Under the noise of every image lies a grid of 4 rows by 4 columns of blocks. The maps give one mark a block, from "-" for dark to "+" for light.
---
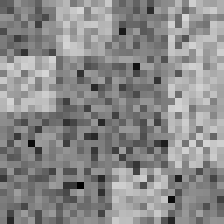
- + - +
+ - - +
- - - +
- - + -
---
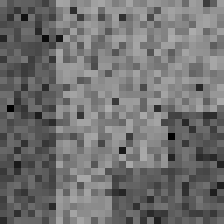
- + + +
- + + +
- + + -
- + - -
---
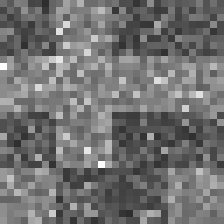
- + - -
+ + + +
- + - -
+ - - +
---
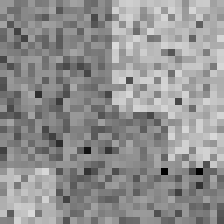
- - + +
- - + +
- - - +
+ - - -
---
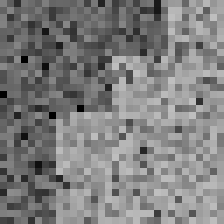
- - - +
- - + +
- + + +
- + + +
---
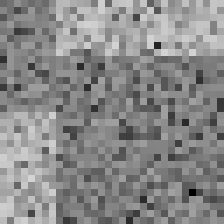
- + + +
- - - -
+ - - -
+ - - -
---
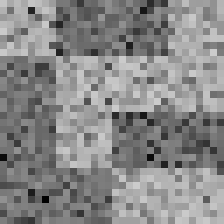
+ - - +
- + + +
- + - -
- - + +
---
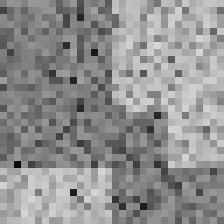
- - + +
- - + +
- - - +
+ + - -
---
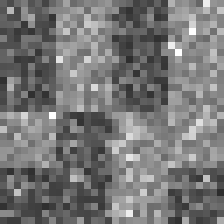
- + - +
- + - +
+ - + +
- - + -
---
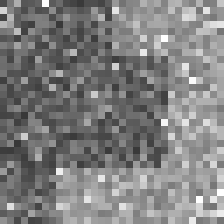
- - + +
- - - +
- - - +
- + + +
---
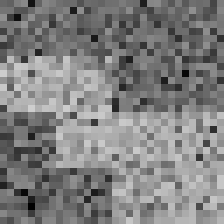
- - - -
+ + - -
- + + +
- - + +
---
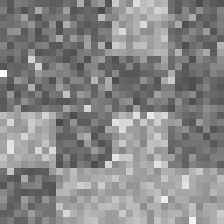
- - + -
- - - -
+ - + -
- + + +
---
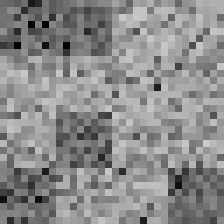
- - + +
+ + + +
+ - + +
- + + -
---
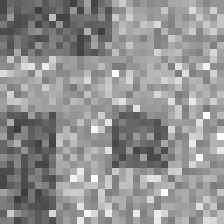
- - + +
+ + + +
- + - +
- + + +
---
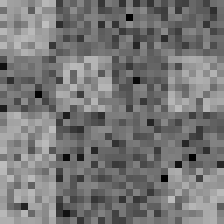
+ - - -
- + - +
+ - - -
+ - - +
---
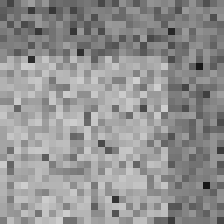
- - - -
+ + + -
+ + + -
+ + + -
